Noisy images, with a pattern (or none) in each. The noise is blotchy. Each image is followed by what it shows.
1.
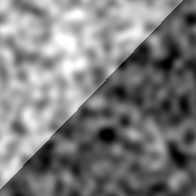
a sharp edge
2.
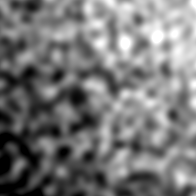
a smooth slope
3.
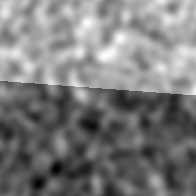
a sharp edge
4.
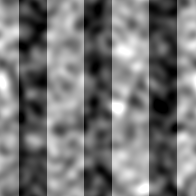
vertical stripes
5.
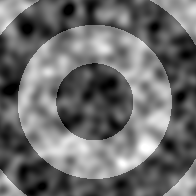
rings round one point
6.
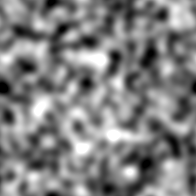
only noise
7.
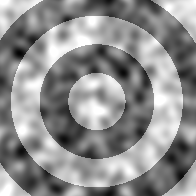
rings round one point
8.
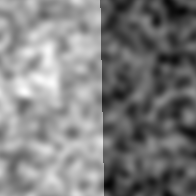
a sharp edge
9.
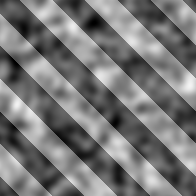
diagonal stripes
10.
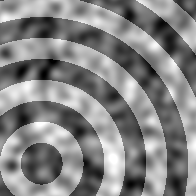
rings round one point
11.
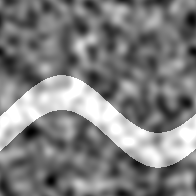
a wavy band
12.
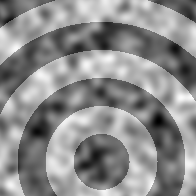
rings round one point
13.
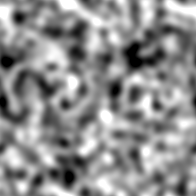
only noise
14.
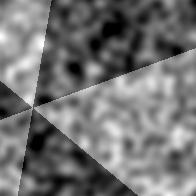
spokes from one point
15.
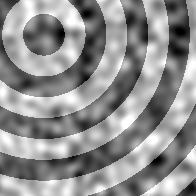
rings round one point
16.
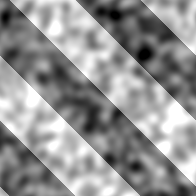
diagonal stripes
